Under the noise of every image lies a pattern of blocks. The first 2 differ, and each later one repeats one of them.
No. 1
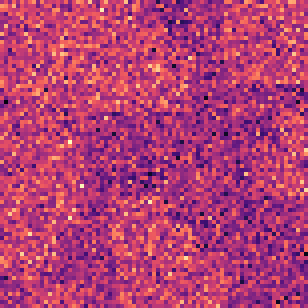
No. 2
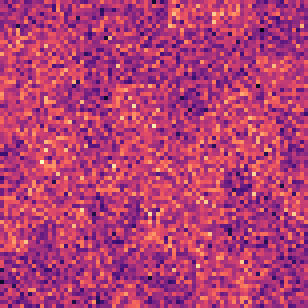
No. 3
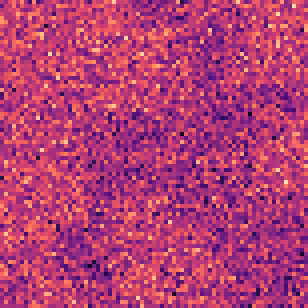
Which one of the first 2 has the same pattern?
1
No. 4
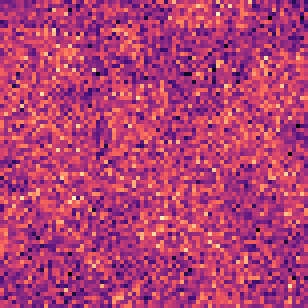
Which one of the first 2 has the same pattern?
2
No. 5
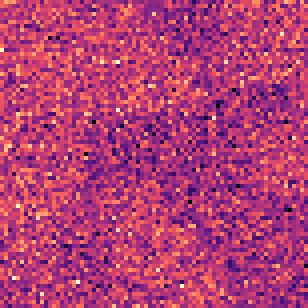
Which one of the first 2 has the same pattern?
1
